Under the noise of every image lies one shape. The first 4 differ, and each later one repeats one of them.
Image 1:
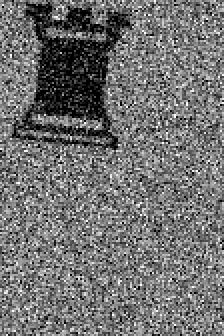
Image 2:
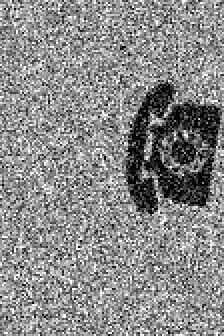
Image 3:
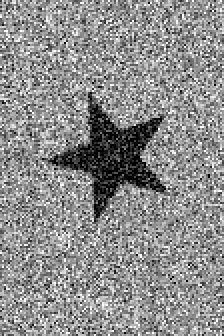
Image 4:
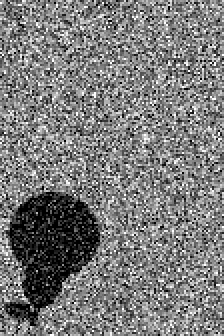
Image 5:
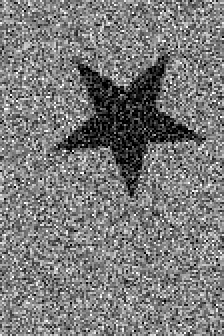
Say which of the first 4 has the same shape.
3
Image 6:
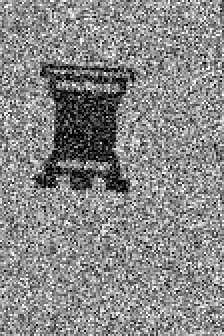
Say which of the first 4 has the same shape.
1
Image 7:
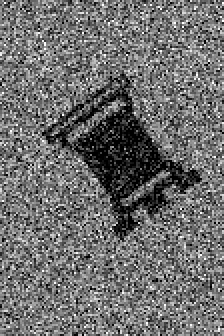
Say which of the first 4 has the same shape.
1
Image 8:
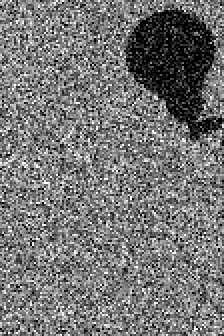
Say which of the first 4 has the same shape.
4
